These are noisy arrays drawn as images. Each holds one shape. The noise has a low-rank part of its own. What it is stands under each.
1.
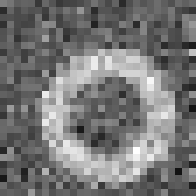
light ring
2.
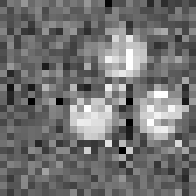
light three dots
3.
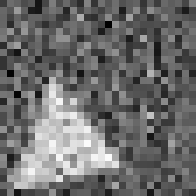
light triangle
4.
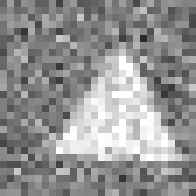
light triangle
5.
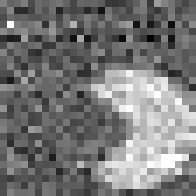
light disc with a wedge cut out
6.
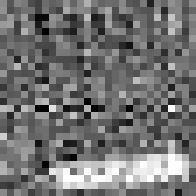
light bar
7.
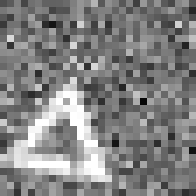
light triangle frame
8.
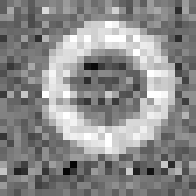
light ring
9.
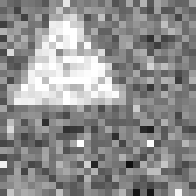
light triangle
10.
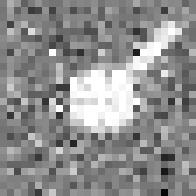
light lollipop
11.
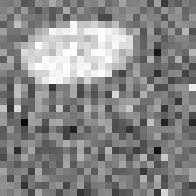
light ellipse
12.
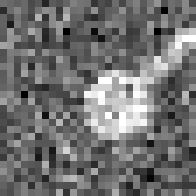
light lollipop
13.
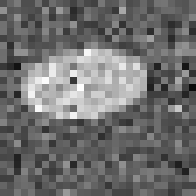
light ellipse
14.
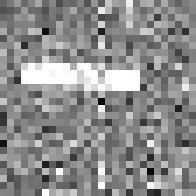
light bar
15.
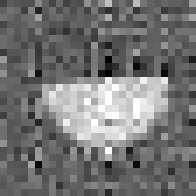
light half disc
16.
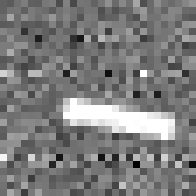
light bar
